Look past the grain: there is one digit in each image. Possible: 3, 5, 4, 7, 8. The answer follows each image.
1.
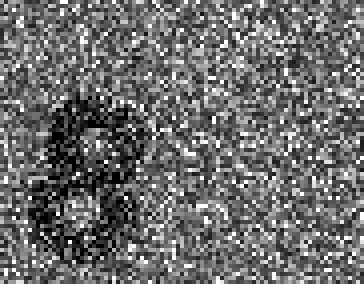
8
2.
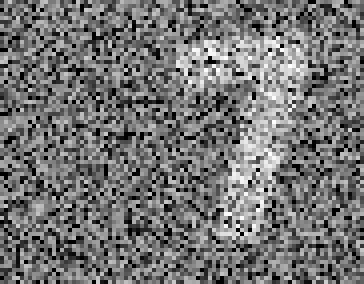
7
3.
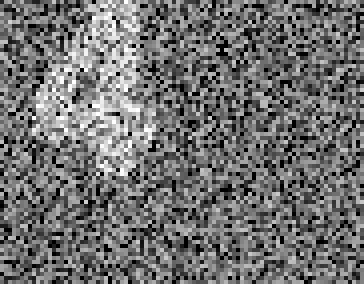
4
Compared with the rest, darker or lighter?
lighter
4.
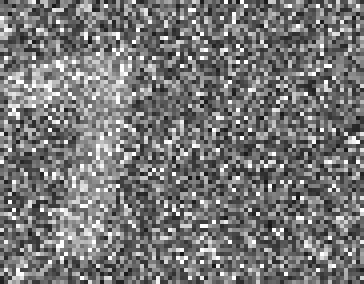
7
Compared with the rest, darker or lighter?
lighter
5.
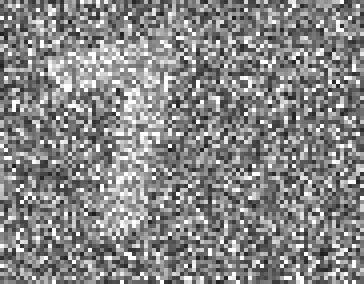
7
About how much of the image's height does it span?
two thirds
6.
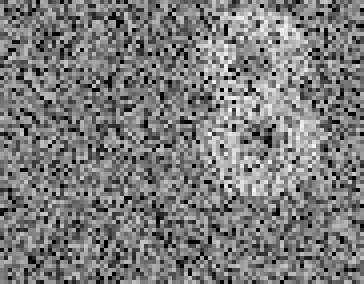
8
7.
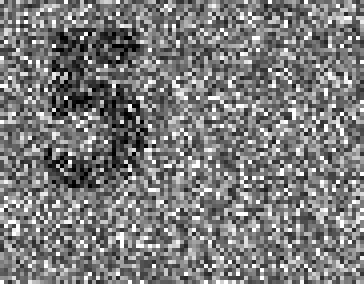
5
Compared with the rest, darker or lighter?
darker
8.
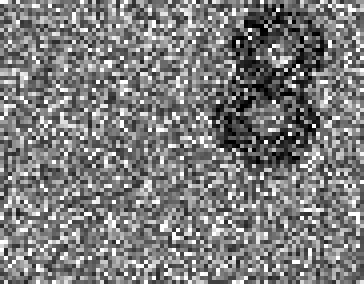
8
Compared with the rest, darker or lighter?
darker
